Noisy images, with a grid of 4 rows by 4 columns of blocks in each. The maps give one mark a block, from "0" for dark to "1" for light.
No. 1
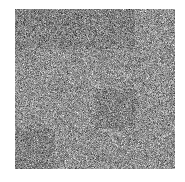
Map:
0 0 0 1
1 1 1 1
1 1 0 1
0 1 1 1
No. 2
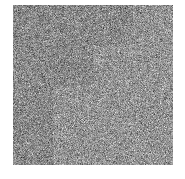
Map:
0 0 0 1
0 0 1 1
0 1 1 1
0 1 1 1
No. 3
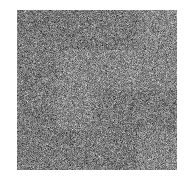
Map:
0 0 0 1
0 1 1 1
0 1 0 0
0 0 0 1
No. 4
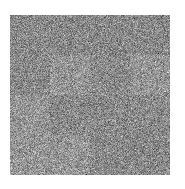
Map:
0 0 0 0
0 1 0 1
1 0 0 0
1 1 0 0
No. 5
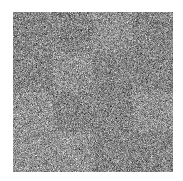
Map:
0 0 1 0
0 1 0 0
1 0 0 1
1 1 0 0
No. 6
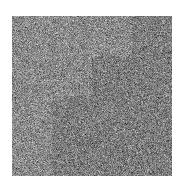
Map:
1 1 1 0
1 1 0 0
1 0 0 0
1 0 0 0
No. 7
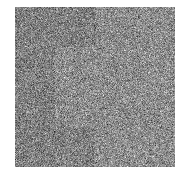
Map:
0 0 1 1
0 1 1 1
0 1 1 1
0 0 1 1
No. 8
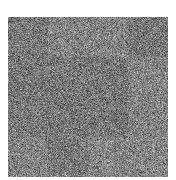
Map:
0 1 1 0
0 0 0 1
0 0 0 1
1 0 1 1
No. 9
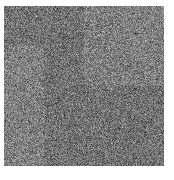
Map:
0 0 1 1
1 0 1 1
1 0 0 0
1 0 0 0
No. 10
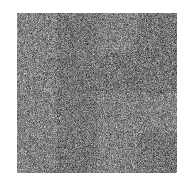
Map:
1 0 1 0
1 0 0 0
1 0 1 1
1 0 1 0
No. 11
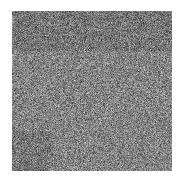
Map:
0 0 0 0
1 1 1 1
1 1 1 1
0 1 1 1
